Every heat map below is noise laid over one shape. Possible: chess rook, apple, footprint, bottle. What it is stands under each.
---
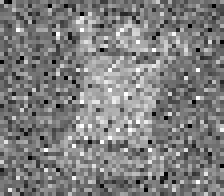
light chess rook
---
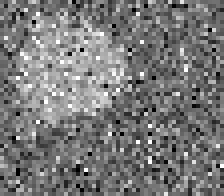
light apple
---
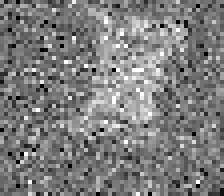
light chess rook
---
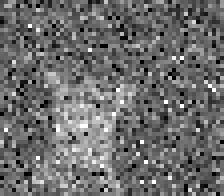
light chess rook
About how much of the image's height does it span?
two thirds
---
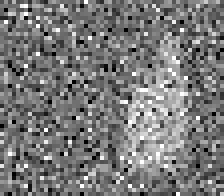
light bottle
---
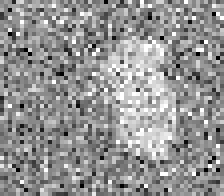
light footprint
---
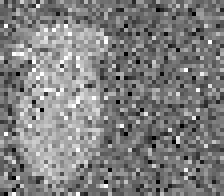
light footprint
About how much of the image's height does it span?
nearly all
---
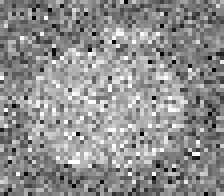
light apple
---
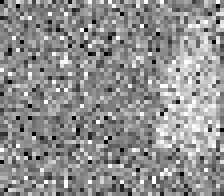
light bottle
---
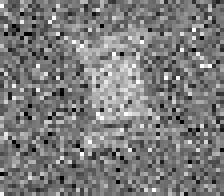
light chess rook
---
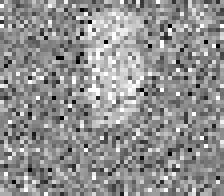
light footprint
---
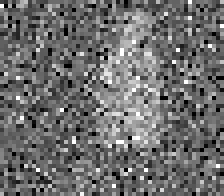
light bottle
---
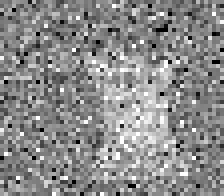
light chess rook
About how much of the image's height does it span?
two thirds
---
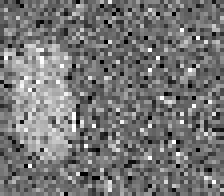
light footprint
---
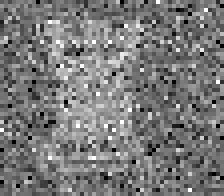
light chess rook
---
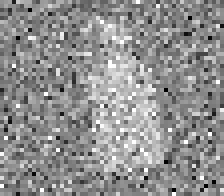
light bottle
